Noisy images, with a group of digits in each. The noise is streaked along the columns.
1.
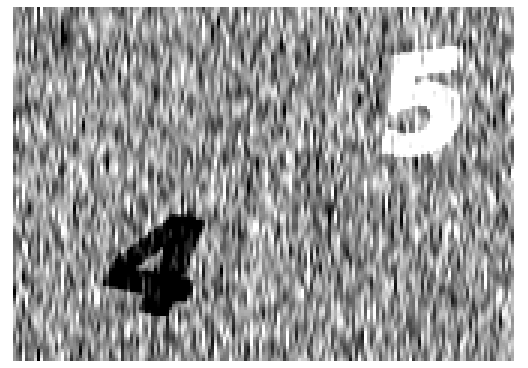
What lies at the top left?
nothing
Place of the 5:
top right
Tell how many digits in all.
2
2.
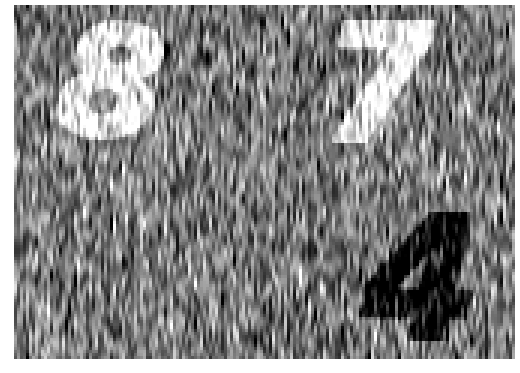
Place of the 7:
top right
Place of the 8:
top left
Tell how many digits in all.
3
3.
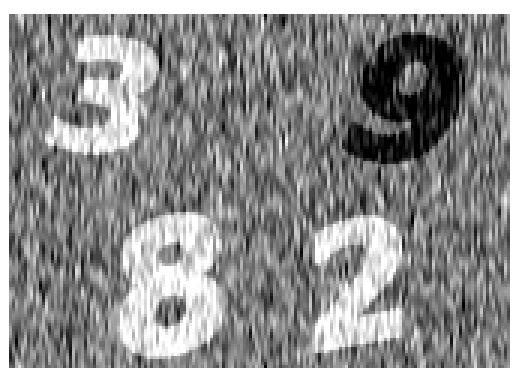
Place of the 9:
top right
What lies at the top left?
3
